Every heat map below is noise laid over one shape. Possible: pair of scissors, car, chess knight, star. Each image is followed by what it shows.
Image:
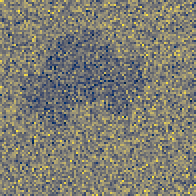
car
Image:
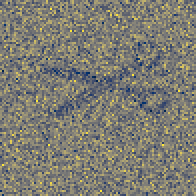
pair of scissors
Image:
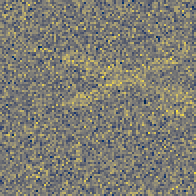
pair of scissors
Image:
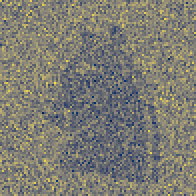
chess knight
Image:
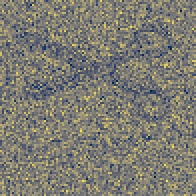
pair of scissors
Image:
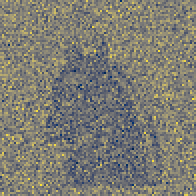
chess knight
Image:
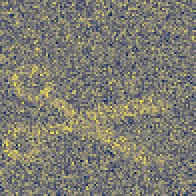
pair of scissors
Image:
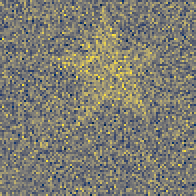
star
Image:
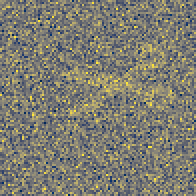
pair of scissors
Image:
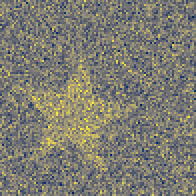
star
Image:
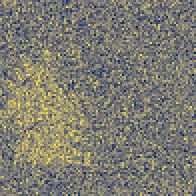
chess knight
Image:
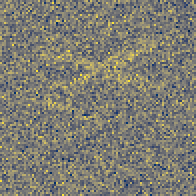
pair of scissors
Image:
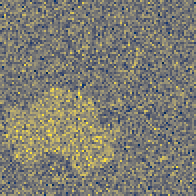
car
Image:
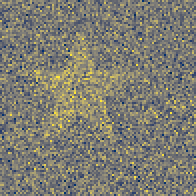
star
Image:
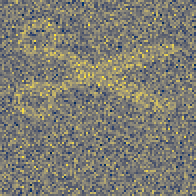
pair of scissors
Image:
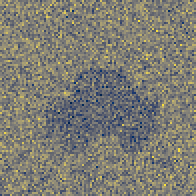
car
